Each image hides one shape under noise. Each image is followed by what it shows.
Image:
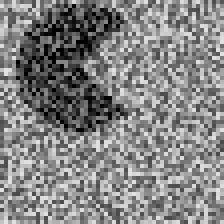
disc with a wedge cut out
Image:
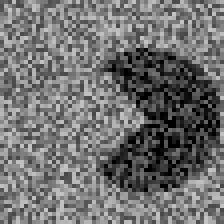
disc with a wedge cut out
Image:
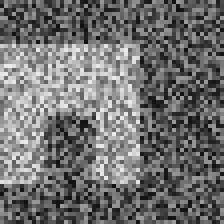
square with a notch
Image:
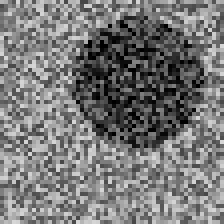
disc
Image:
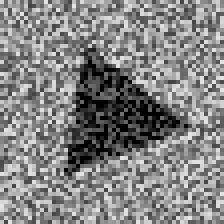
triangle
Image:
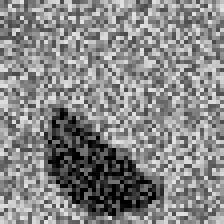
half disc
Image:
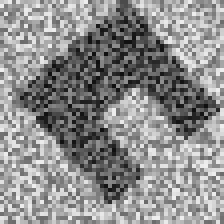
square with a notch
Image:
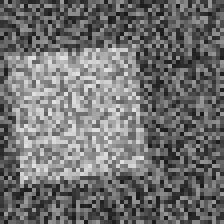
square
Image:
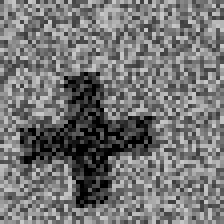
cross
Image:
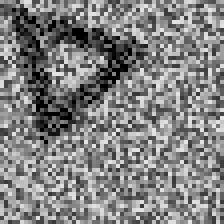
triangle frame
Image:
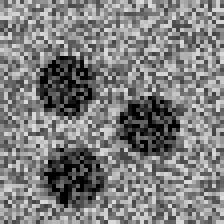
three dots
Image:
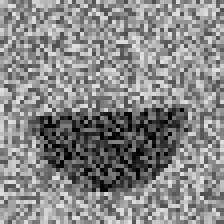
half disc
